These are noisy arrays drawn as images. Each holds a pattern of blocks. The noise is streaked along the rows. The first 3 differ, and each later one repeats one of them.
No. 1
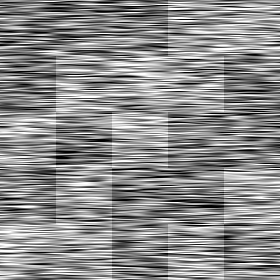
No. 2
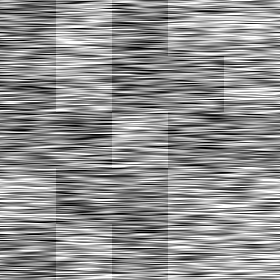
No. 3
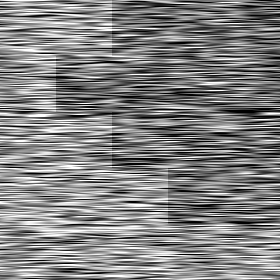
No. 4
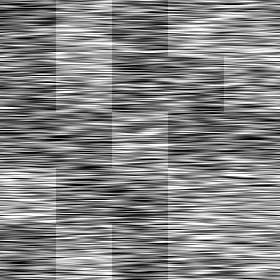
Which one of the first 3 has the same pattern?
2
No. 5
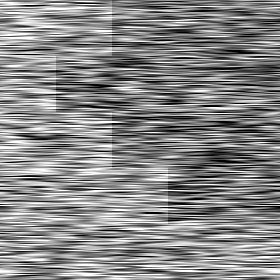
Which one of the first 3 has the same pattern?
3
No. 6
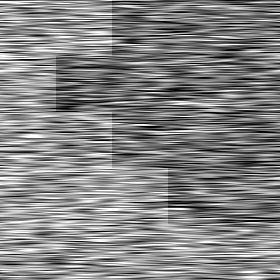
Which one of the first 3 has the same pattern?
3
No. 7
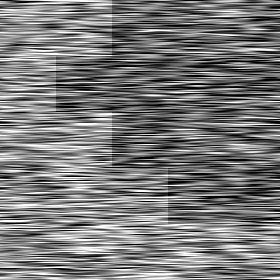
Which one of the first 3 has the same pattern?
3
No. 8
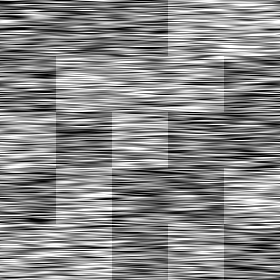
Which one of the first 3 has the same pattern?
1
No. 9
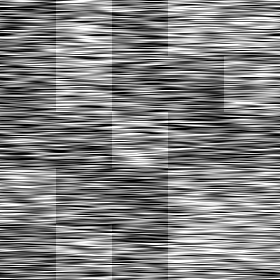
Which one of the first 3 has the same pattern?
2
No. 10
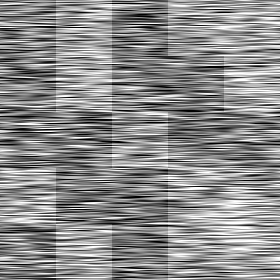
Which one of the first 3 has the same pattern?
2
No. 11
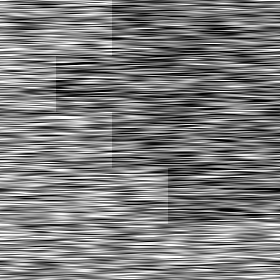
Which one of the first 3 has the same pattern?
3
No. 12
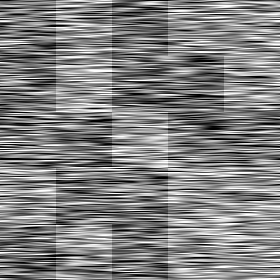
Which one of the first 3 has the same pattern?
2
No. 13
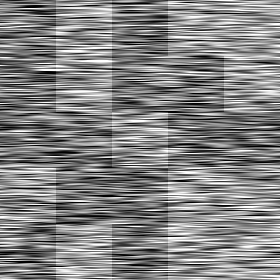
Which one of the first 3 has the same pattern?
2
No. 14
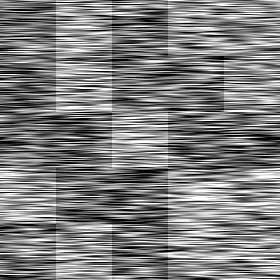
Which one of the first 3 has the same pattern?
2
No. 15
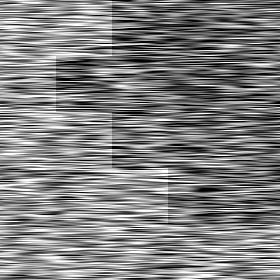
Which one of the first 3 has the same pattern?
3
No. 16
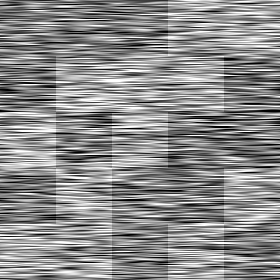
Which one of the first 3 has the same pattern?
1
